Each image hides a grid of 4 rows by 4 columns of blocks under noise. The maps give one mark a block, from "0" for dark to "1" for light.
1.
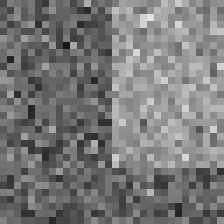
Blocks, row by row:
0 0 1 1
0 0 1 1
0 0 1 1
0 0 0 0
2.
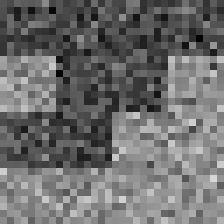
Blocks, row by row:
0 0 0 0
1 0 0 1
0 0 1 1
1 1 1 1
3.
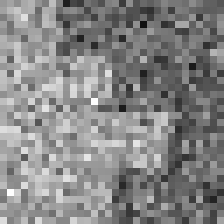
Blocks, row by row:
1 0 0 0
1 1 0 0
1 1 1 0
1 1 0 0
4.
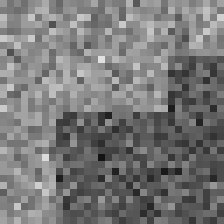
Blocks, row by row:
1 1 1 1
1 1 1 0
1 0 0 0
1 0 0 0
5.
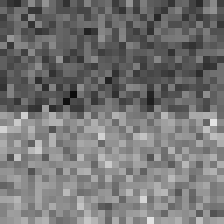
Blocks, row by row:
0 0 0 0
0 0 0 0
1 1 1 1
1 1 1 1
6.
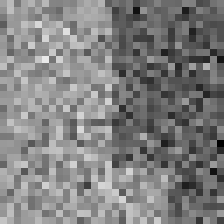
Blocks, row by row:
1 1 0 0
1 1 0 0
1 1 0 0
1 1 1 0
